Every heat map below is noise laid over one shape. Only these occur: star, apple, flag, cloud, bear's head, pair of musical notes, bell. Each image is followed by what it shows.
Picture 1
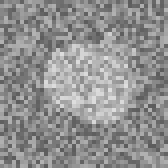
apple
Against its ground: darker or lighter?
lighter
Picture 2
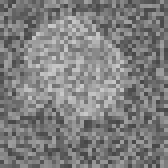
apple
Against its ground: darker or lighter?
lighter
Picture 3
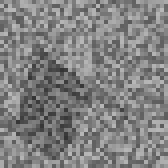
flag
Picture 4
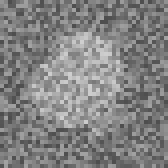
apple
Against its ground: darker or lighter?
lighter
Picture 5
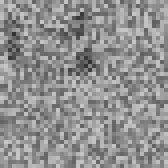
pair of musical notes
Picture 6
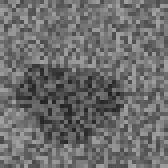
cloud
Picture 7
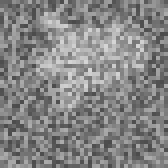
bell
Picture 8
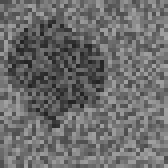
apple
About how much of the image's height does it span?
two thirds
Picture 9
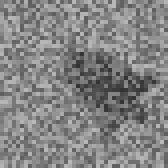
bell
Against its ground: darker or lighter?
darker
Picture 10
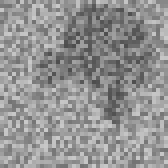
bear's head
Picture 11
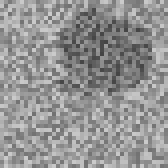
apple
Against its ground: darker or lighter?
darker
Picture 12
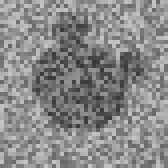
bear's head
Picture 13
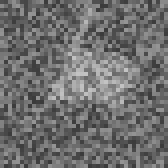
flag
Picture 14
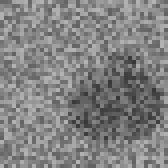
apple
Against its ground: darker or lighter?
darker
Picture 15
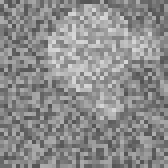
bear's head
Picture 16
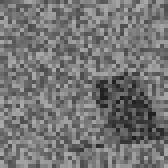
flag
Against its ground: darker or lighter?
darker
